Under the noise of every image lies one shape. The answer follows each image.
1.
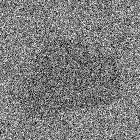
cloud
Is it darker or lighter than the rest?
darker
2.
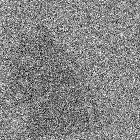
chess knight
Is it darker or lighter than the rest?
darker
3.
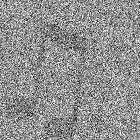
pair of musical notes
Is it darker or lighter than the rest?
darker
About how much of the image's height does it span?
nearly all
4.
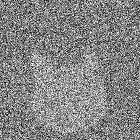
cat's head
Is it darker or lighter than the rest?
lighter
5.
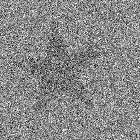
star
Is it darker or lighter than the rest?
darker
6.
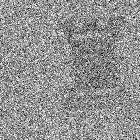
chess rook
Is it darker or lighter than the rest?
darker
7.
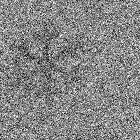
snowflake
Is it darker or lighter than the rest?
darker
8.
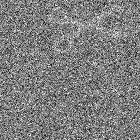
pair of scissors
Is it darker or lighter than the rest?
lighter
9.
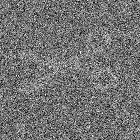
pair of scissors
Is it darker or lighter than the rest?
lighter
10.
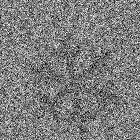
snowflake
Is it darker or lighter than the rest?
darker
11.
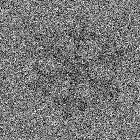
snowflake
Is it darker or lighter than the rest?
darker
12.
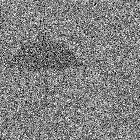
umbrella
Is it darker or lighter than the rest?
darker
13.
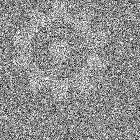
gear
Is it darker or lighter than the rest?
lighter
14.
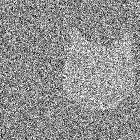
cat's head
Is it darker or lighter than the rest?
lighter
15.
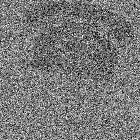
telephone
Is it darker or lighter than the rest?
darker
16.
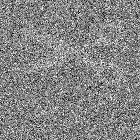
pair of scissors
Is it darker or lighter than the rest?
lighter
